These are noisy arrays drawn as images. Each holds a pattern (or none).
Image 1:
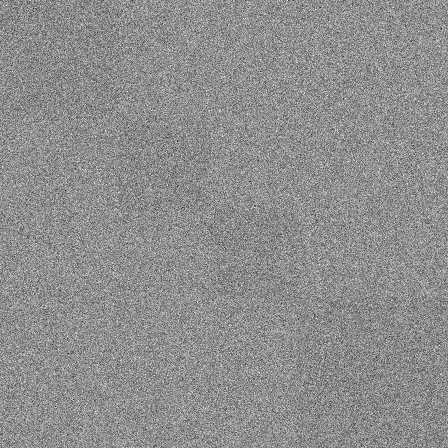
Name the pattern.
blocks along the diagonal
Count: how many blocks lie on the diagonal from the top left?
4
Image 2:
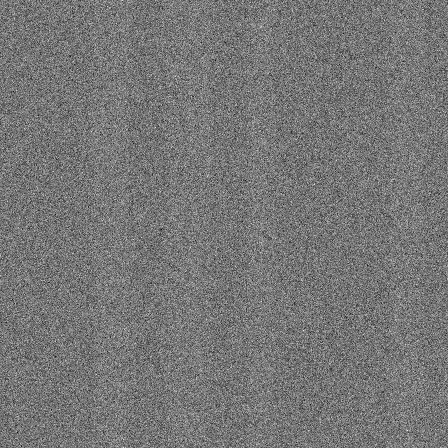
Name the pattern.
bands of columns
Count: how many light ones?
4
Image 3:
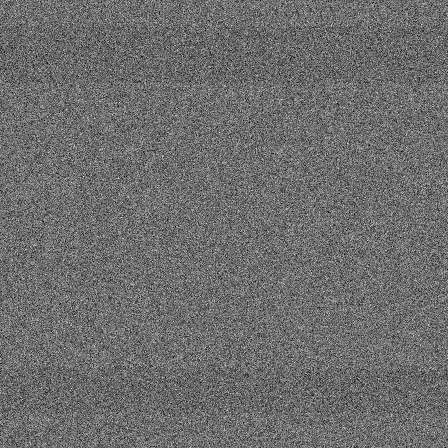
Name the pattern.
bands of rows
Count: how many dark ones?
2
